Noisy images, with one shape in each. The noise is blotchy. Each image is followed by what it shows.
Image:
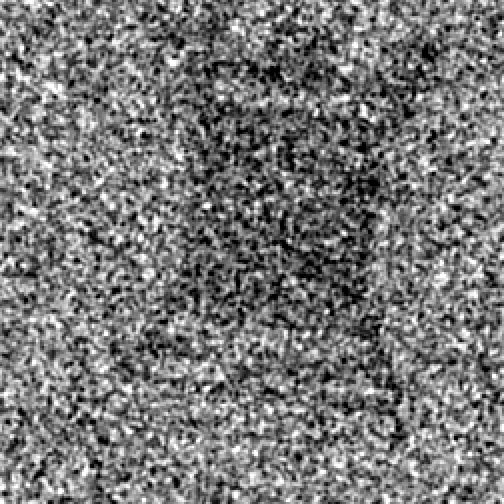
chess rook
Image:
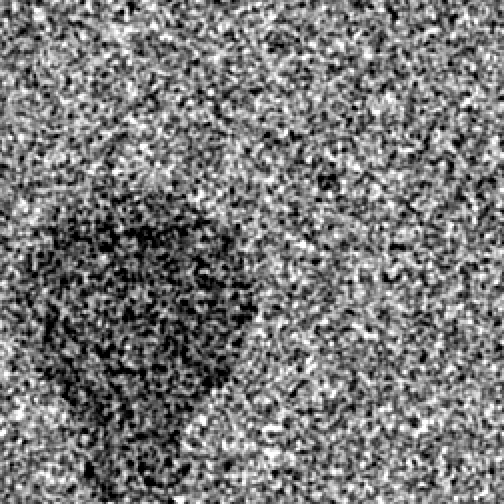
light bulb
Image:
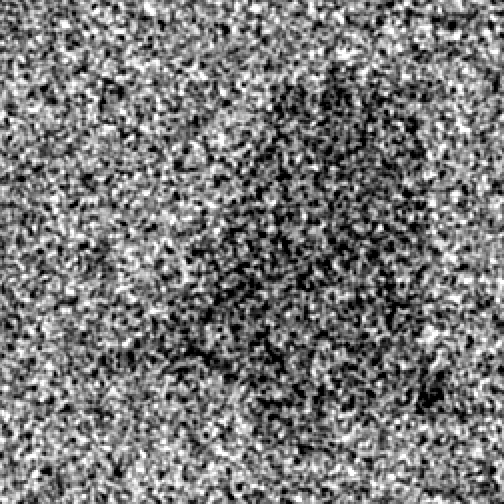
bell
